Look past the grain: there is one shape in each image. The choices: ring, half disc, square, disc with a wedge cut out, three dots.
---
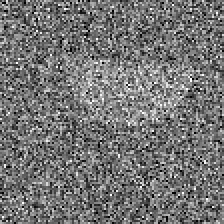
light half disc
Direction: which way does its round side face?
down
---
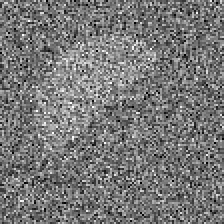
light half disc
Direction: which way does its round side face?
up and left
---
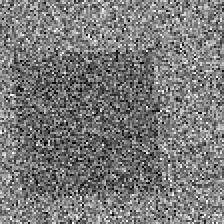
dark square
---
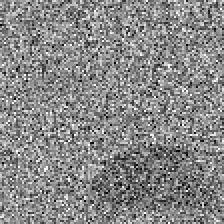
dark half disc
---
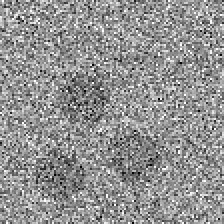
dark three dots
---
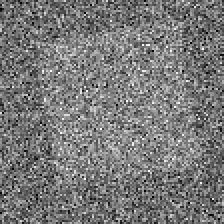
light square
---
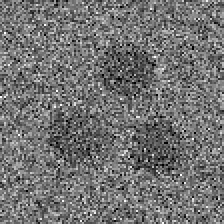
dark three dots
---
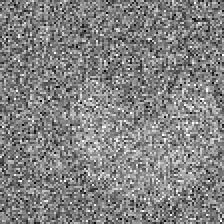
light disc with a wedge cut out
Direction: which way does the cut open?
up
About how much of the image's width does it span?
two thirds
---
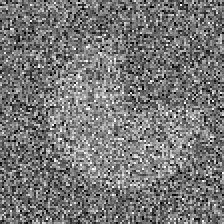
light disc with a wedge cut out
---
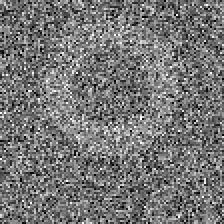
light ring
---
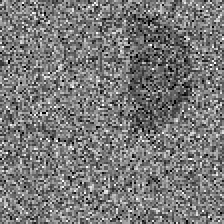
dark half disc
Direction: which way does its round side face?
right
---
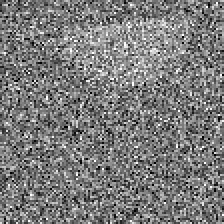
light half disc
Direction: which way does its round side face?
down
